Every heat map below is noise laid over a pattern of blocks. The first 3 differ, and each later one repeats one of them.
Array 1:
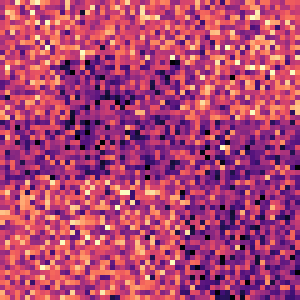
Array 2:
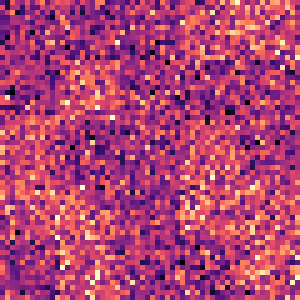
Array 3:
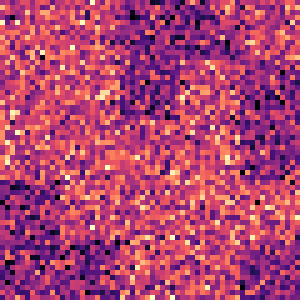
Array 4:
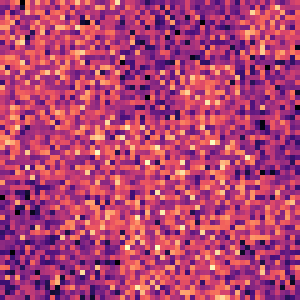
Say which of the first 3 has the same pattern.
3
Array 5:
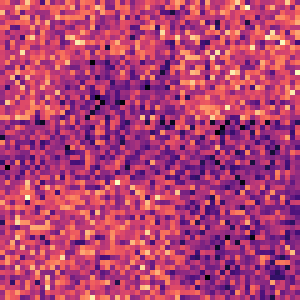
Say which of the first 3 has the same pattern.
1
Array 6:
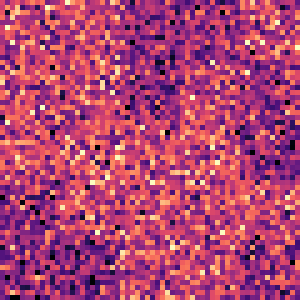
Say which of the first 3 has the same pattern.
3
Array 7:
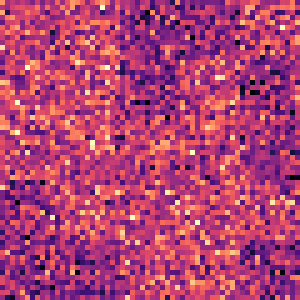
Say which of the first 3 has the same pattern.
3
